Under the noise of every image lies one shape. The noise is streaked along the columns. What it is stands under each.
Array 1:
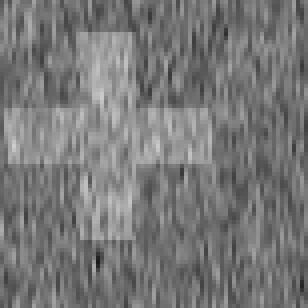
cross
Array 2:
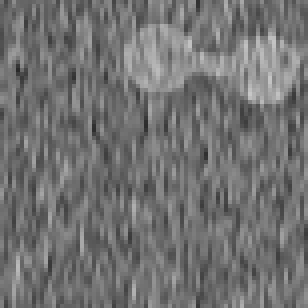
dumbbell
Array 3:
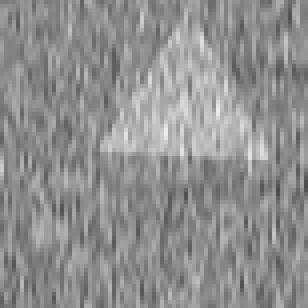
triangle
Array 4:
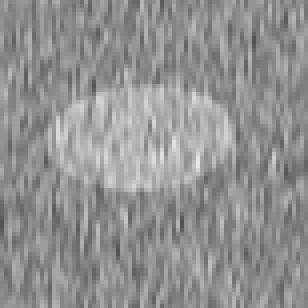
ellipse
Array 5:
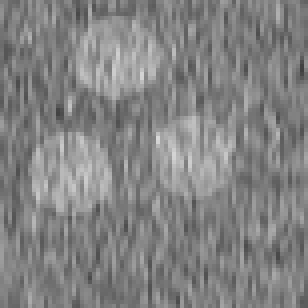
three dots
